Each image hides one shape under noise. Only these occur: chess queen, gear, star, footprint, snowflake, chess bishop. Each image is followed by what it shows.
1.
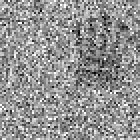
chess queen
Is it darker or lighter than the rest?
darker
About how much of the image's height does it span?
half
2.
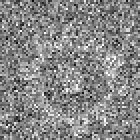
gear
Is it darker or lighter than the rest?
lighter
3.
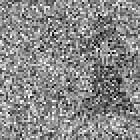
chess bishop
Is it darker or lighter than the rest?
darker
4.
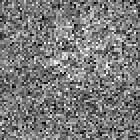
snowflake
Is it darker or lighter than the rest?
lighter
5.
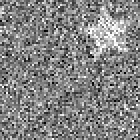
star
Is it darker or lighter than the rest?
lighter
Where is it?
top right
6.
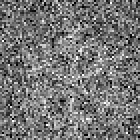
snowflake
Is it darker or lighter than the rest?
lighter
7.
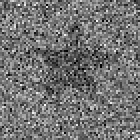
star
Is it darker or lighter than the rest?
darker
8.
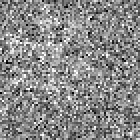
snowflake
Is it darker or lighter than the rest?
lighter
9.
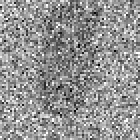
footprint
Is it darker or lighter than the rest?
darker
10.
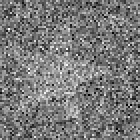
star
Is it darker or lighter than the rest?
lighter
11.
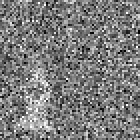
chess bishop
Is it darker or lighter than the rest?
lighter
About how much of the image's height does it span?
half
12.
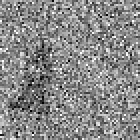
chess bishop
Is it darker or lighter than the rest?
darker
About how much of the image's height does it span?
half
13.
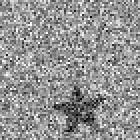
star
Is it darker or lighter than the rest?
darker
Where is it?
bottom middle
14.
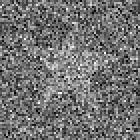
star
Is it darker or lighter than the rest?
lighter
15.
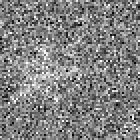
star
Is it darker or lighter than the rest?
lighter
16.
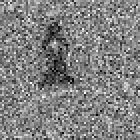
chess bishop
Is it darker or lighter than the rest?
darker
